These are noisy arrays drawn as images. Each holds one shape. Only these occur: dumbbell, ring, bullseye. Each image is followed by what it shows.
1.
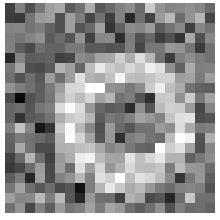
light ring
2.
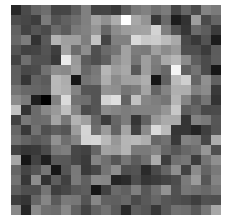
light bullseye
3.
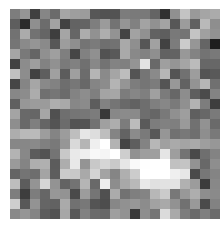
light dumbbell
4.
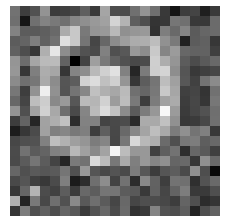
light bullseye
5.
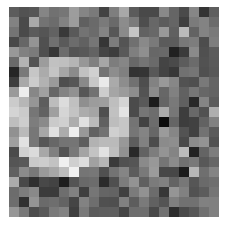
light bullseye
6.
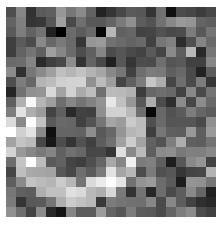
light ring
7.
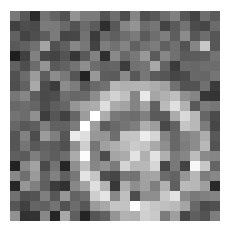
light bullseye
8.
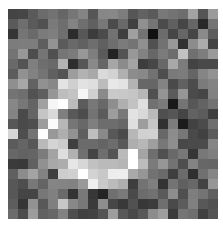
light ring
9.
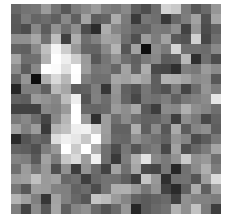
light dumbbell
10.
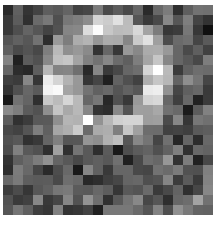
light ring
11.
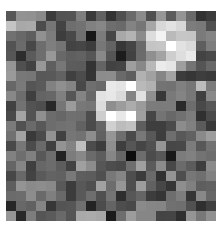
light dumbbell
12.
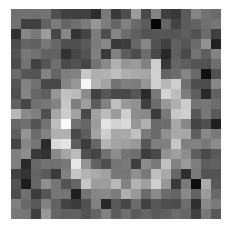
light bullseye
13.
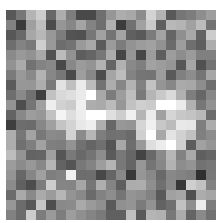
light dumbbell
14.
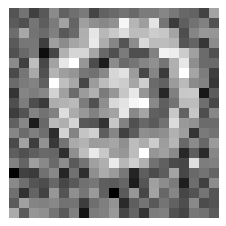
light bullseye
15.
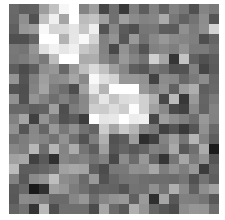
light dumbbell
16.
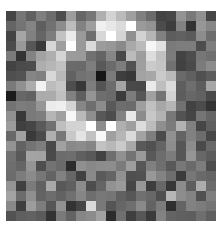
light ring
